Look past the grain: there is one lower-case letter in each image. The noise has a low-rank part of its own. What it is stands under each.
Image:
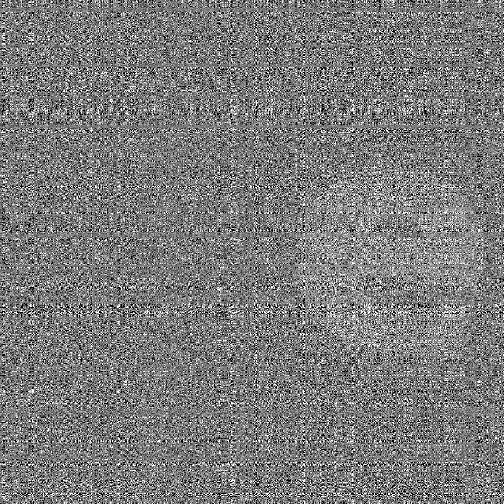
e
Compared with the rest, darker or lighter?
lighter
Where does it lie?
middle right
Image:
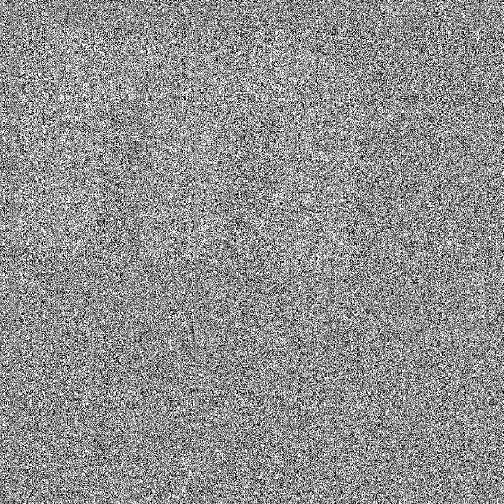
m
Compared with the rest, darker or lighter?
lighter
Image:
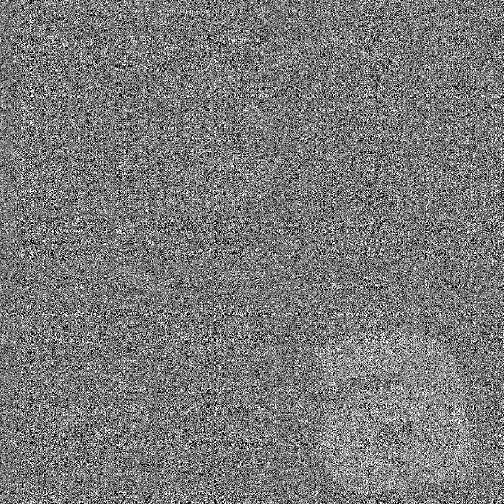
a
